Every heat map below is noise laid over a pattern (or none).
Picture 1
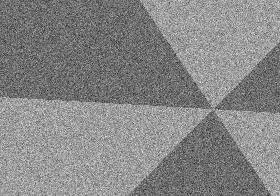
spokes from one point
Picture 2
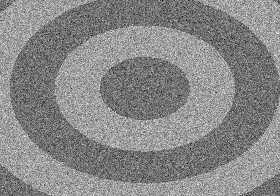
rings round one point
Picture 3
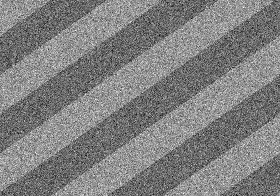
diagonal stripes
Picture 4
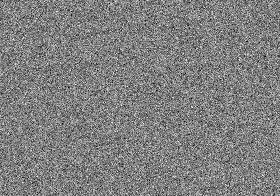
only noise
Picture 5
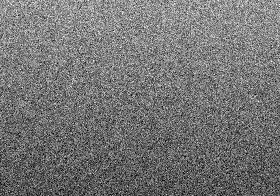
a smooth slope
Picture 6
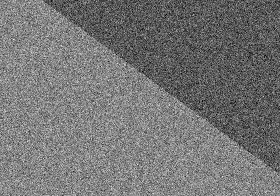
a sharp edge
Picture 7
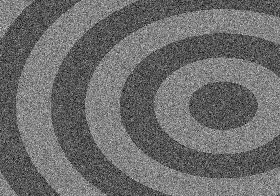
rings round one point
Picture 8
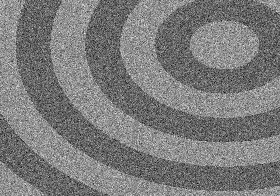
rings round one point
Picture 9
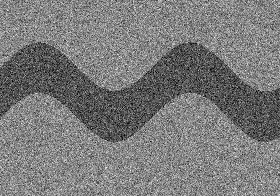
a wavy band
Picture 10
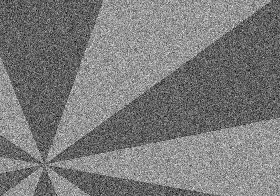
spokes from one point
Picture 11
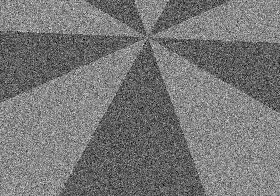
spokes from one point
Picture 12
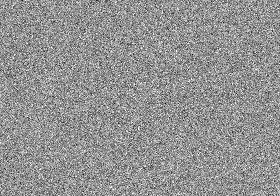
only noise
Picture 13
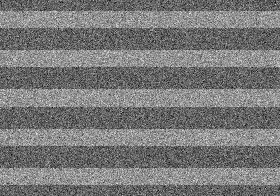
horizontal stripes
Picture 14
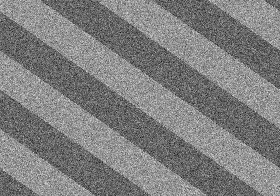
diagonal stripes
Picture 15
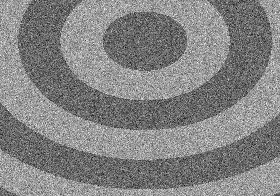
rings round one point
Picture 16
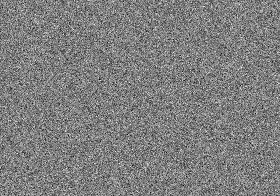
only noise
